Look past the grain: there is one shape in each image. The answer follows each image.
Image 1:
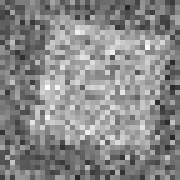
square
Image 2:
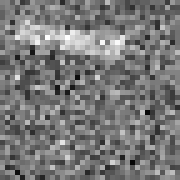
bar
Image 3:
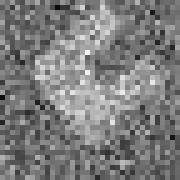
square with a notch
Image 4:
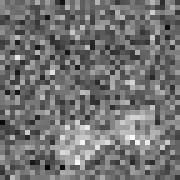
dumbbell
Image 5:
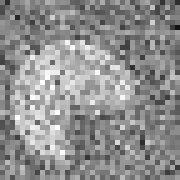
disc with a wedge cut out
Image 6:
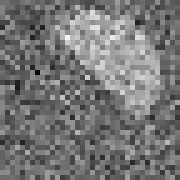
half disc
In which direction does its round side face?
up and right
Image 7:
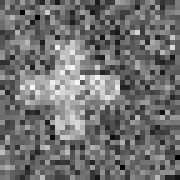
cross
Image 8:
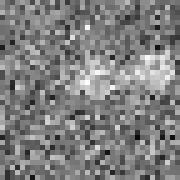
dumbbell
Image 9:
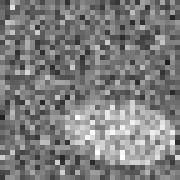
ellipse
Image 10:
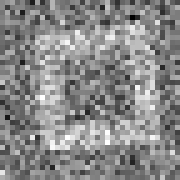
square frame
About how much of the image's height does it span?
two thirds
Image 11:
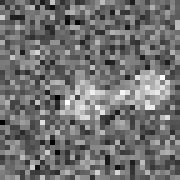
dumbbell
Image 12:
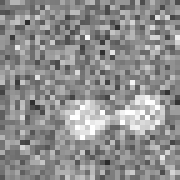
dumbbell
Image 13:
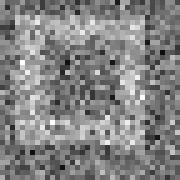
square frame
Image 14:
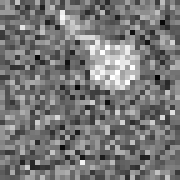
lollipop
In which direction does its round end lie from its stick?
down and right
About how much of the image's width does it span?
half
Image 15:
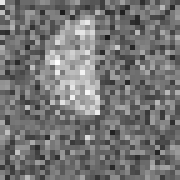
half disc
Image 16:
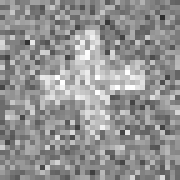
cross
